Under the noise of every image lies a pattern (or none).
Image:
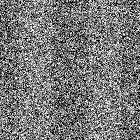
vertical stripes
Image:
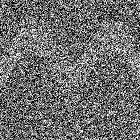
a wavy band
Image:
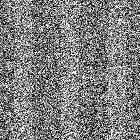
vertical stripes
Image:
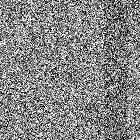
one vertical stripe
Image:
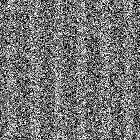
vertical stripes
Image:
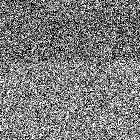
a sharp edge
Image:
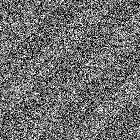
diagonal stripes
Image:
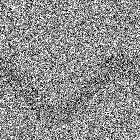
a wavy band
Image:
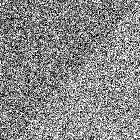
a sharp edge
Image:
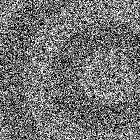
rings round one point
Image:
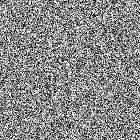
only noise
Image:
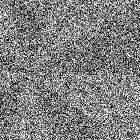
spokes from one point
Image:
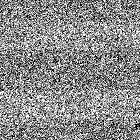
horizontal stripes
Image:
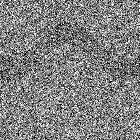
a wavy band
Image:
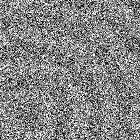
rings round one point
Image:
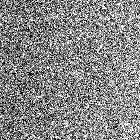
a smooth slope
